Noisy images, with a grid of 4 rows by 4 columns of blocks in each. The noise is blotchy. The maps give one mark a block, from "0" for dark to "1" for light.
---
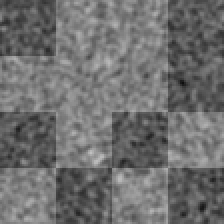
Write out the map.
0 1 1 0
1 1 1 0
0 1 0 1
1 0 1 0
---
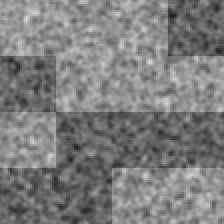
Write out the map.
1 1 1 0
0 1 1 1
1 0 0 0
0 0 1 1
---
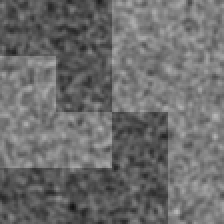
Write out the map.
0 0 1 1
1 0 1 1
1 1 0 1
0 0 0 1
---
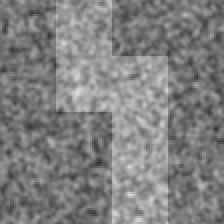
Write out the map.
0 1 0 0
0 1 1 0
0 0 1 0
0 0 1 0
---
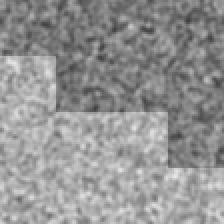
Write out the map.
0 0 0 0
1 0 0 0
1 1 1 0
1 1 1 1
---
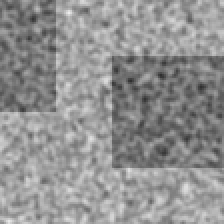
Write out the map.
0 1 1 1
0 1 0 0
1 1 0 0
1 1 1 1
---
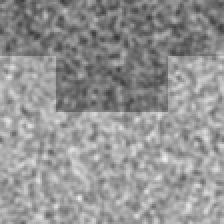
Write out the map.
0 0 0 0
1 0 0 1
1 1 1 1
1 1 1 1
